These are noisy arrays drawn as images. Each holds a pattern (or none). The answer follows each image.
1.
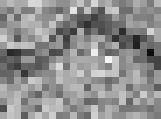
a wavy band
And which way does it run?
left to right
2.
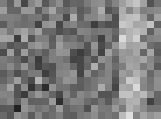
one vertical stripe
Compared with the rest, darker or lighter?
lighter
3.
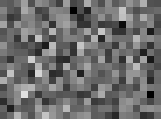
only noise
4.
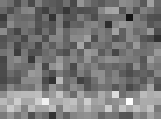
one horizontal stripe
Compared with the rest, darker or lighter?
lighter
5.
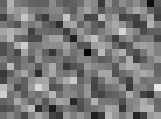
diagonal stripes
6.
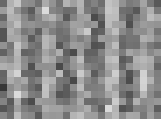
vertical stripes
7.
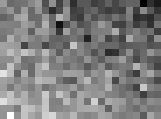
a smooth slope
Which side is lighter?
bottom left
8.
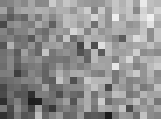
a smooth slope
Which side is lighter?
top right
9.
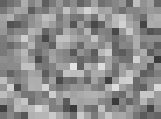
rings round one point
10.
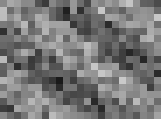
diagonal stripes
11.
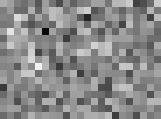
only noise
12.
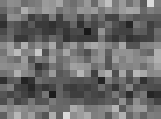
horizontal stripes
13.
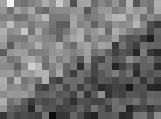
a sharp edge
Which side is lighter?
top left
